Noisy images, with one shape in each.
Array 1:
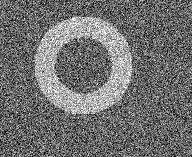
ring
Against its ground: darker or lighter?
lighter
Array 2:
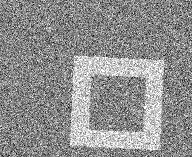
square frame
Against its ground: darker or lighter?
lighter
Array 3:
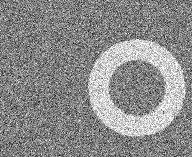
ring
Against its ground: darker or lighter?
lighter
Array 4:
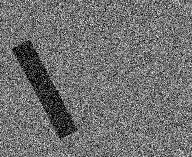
bar
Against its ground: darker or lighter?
darker
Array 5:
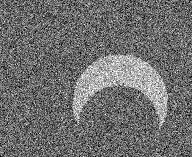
crescent
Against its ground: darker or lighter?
lighter
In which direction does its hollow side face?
down
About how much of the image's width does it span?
half
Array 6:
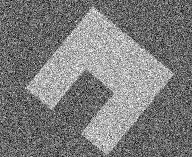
square with a notch
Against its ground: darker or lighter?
lighter
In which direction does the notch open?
down and left
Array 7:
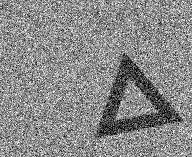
triangle frame
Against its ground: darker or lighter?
darker
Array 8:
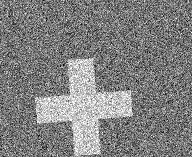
cross
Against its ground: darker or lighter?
lighter
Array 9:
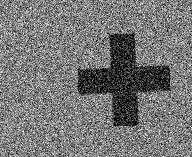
cross
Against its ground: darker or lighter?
darker
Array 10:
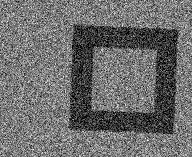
square frame
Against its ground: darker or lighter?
darker
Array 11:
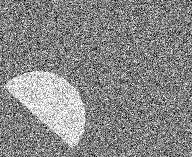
half disc
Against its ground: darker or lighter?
lighter
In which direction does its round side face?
up and right
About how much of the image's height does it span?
half
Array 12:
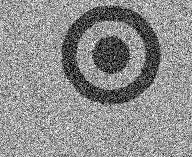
bullseye
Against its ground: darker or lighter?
darker
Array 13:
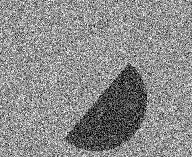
half disc
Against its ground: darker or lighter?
darker
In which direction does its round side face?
down and right
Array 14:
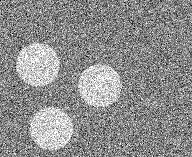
three dots
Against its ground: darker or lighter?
lighter
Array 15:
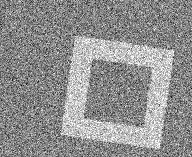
square frame
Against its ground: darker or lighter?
lighter
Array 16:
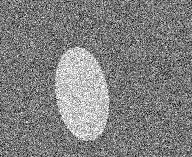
ellipse
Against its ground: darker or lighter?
lighter
